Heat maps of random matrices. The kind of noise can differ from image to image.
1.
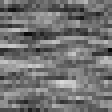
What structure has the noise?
streaked along the rows
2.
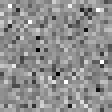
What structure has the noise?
heavy tails
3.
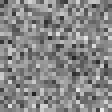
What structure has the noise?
independent entries
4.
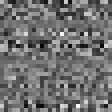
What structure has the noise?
rows of uneven size
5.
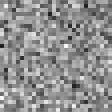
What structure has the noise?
independent entries
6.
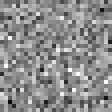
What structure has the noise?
independent entries
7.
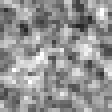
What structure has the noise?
blotchy
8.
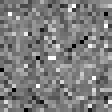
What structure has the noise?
heavy tails
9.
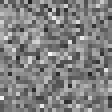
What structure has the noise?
independent entries
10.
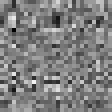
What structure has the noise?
low rank plus noise
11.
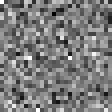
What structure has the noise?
low rank plus noise
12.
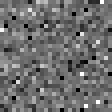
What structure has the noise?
heavy tails
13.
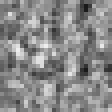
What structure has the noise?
blotchy
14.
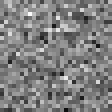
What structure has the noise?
independent entries
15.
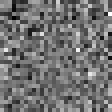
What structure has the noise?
low rank plus noise
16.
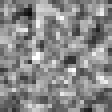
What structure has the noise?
blotchy
